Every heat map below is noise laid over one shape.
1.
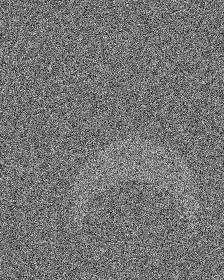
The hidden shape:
crescent
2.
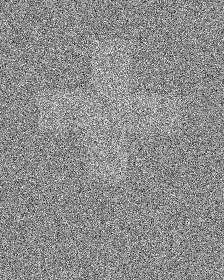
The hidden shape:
cross
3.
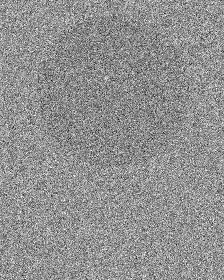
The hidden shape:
disc
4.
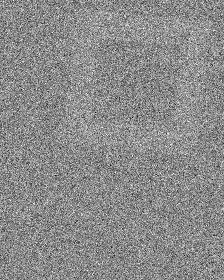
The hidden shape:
square frame
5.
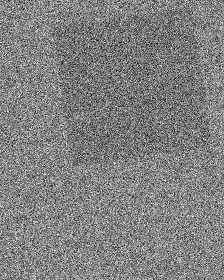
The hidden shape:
square
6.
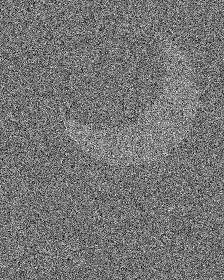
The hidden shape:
crescent
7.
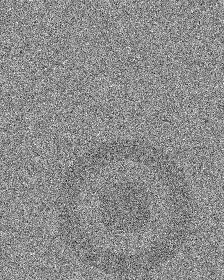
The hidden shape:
bullseye
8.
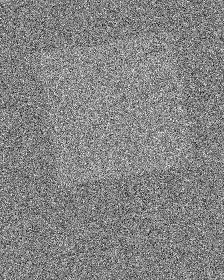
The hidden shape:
square
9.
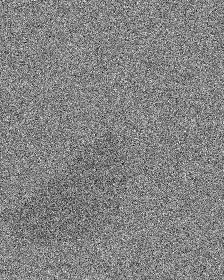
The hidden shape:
half disc
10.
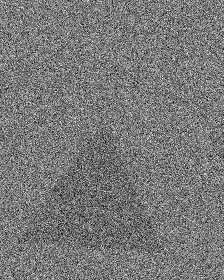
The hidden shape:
triangle
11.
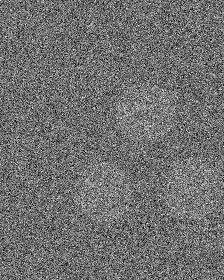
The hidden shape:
three dots
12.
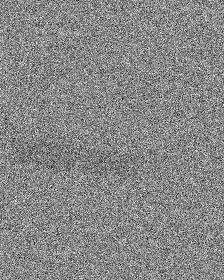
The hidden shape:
bar
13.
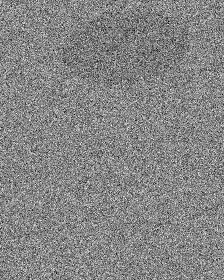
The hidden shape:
ellipse
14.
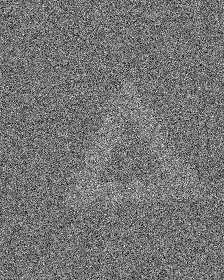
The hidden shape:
triangle frame
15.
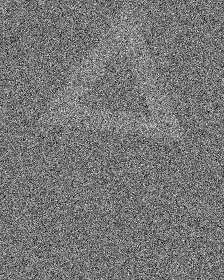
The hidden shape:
triangle frame
